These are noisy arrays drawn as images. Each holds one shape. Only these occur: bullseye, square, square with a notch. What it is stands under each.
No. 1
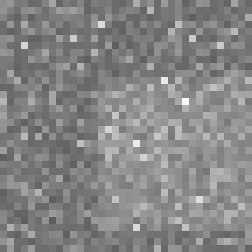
square
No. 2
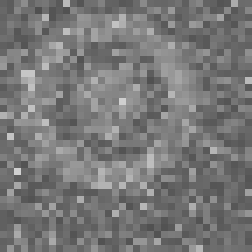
bullseye
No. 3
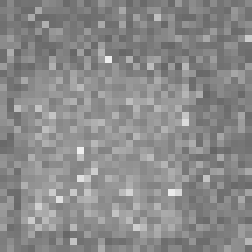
square
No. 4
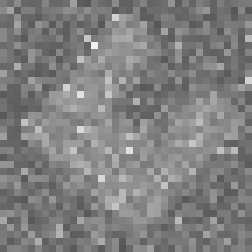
square with a notch
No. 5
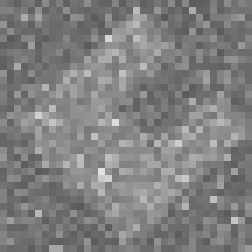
square with a notch
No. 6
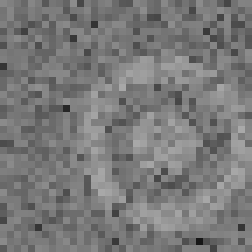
bullseye
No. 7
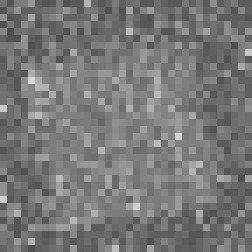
square
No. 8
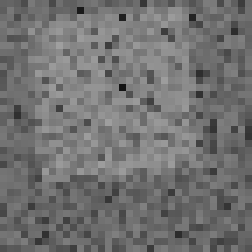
square
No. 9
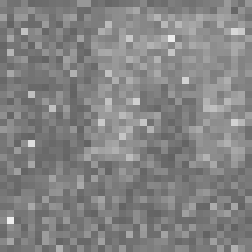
square with a notch
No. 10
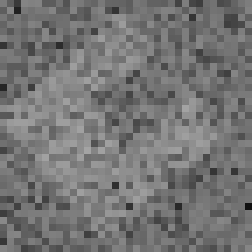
square with a notch
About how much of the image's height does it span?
nearly all
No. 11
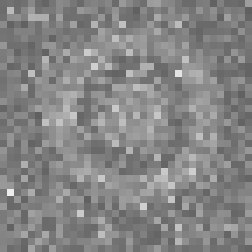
bullseye
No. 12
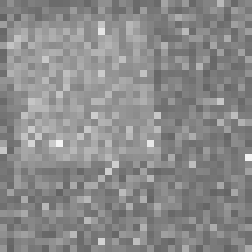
square
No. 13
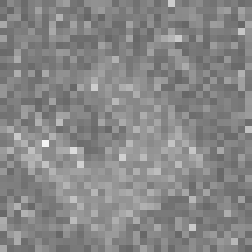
square with a notch
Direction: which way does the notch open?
up and left
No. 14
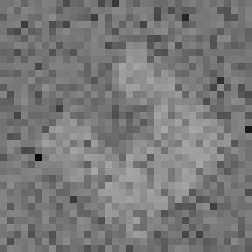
square with a notch
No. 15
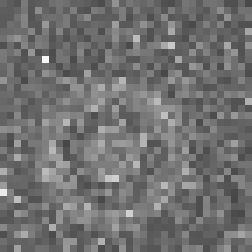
bullseye
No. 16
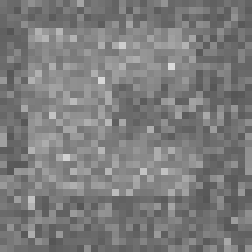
square with a notch
